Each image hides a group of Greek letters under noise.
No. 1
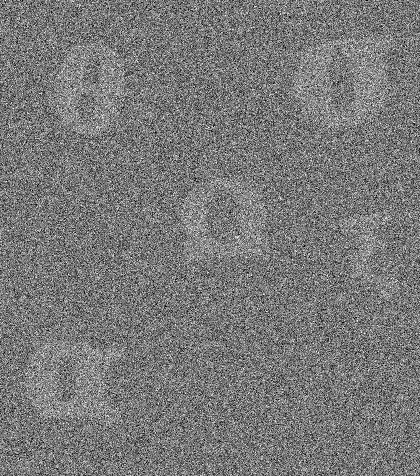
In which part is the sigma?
top right
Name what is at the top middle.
nothing
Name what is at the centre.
omega
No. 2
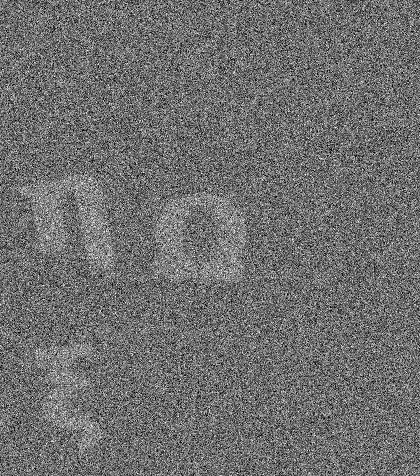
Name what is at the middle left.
eta
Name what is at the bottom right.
nothing
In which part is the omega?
centre
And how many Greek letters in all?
3
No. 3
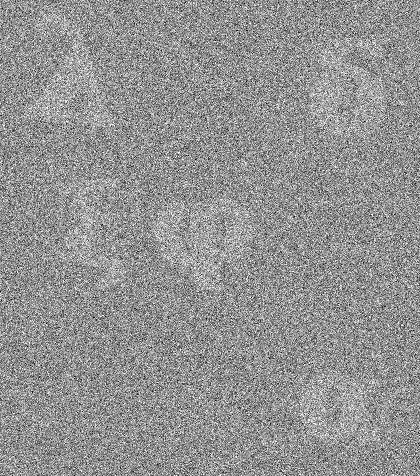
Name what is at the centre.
phi
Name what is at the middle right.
nothing
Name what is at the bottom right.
alpha
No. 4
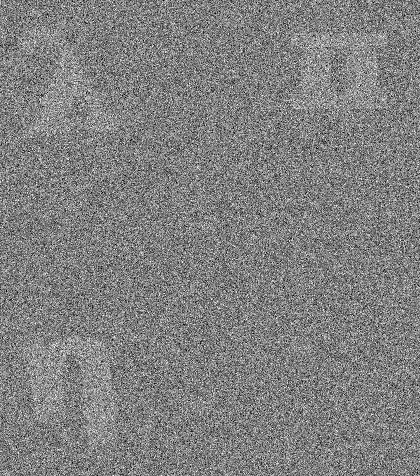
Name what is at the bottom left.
eta
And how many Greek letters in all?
3
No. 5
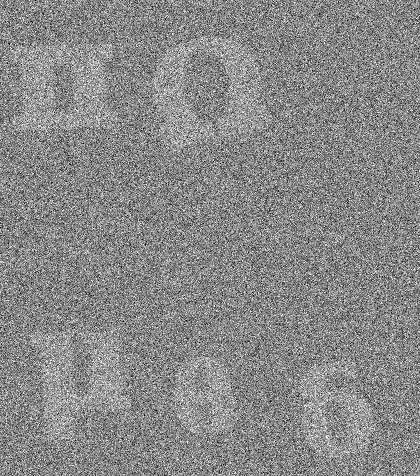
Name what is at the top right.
nothing
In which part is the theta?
bottom middle
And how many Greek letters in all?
5
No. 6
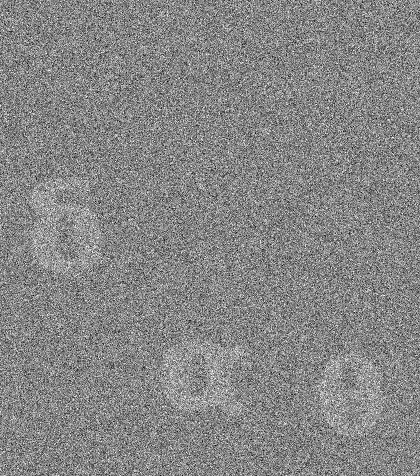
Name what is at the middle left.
delta
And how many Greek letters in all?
3
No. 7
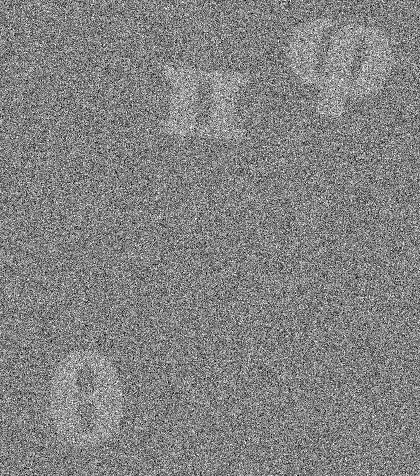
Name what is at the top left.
nothing
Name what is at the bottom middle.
nothing
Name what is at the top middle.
pi
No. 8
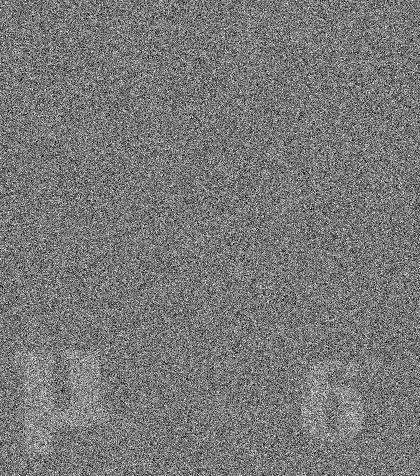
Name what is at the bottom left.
mu
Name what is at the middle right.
nothing
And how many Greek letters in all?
2
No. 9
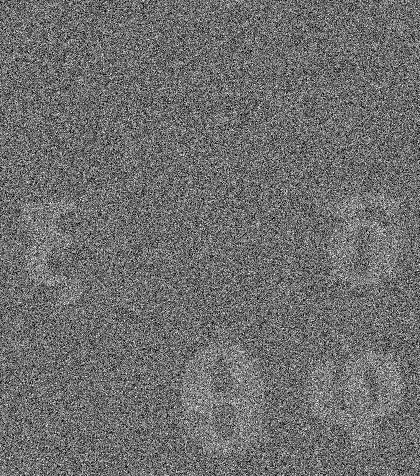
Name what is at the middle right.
delta
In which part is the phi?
bottom right
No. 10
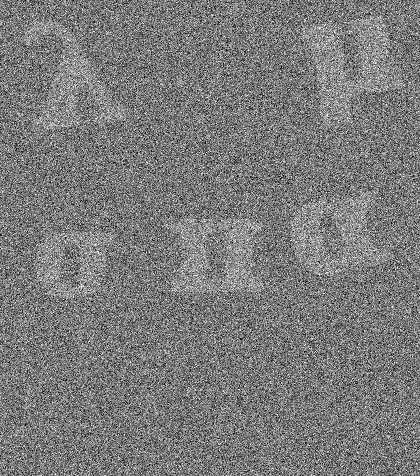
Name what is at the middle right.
alpha
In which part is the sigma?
middle left
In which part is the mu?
top right
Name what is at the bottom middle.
nothing
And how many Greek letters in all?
5
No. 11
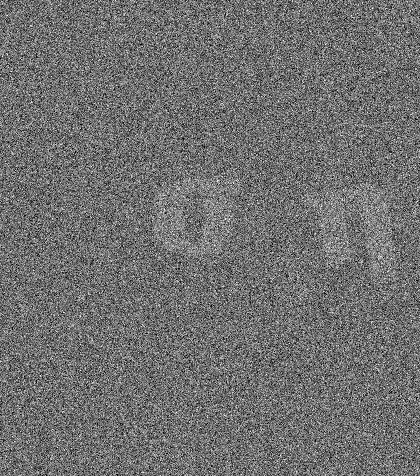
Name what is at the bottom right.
nothing
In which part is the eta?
middle right
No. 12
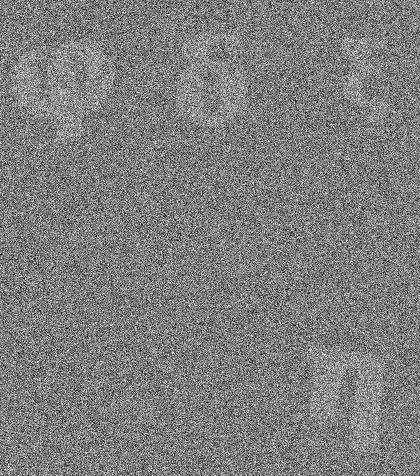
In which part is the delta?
top middle
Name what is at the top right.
xi
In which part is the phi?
top left
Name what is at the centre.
nothing
